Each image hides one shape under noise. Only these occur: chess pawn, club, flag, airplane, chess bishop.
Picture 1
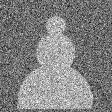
chess pawn
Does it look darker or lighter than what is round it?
lighter
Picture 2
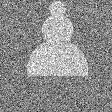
chess pawn
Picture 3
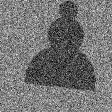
chess pawn
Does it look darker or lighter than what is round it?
darker
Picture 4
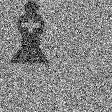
chess bishop
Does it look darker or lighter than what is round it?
darker
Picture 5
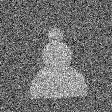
chess pawn
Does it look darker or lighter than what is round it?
lighter
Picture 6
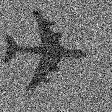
airplane
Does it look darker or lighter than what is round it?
darker
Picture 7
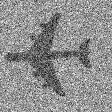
airplane
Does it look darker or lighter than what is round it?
darker
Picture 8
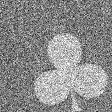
club
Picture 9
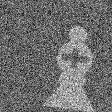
chess bishop
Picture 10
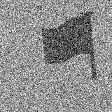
flag
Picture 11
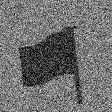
flag
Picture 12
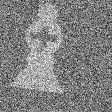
chess bishop
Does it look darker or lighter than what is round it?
lighter
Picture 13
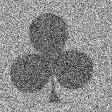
club
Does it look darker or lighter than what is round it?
darker
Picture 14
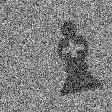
chess bishop
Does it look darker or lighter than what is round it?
darker
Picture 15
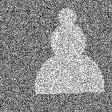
chess pawn
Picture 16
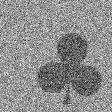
club
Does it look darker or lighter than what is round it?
darker
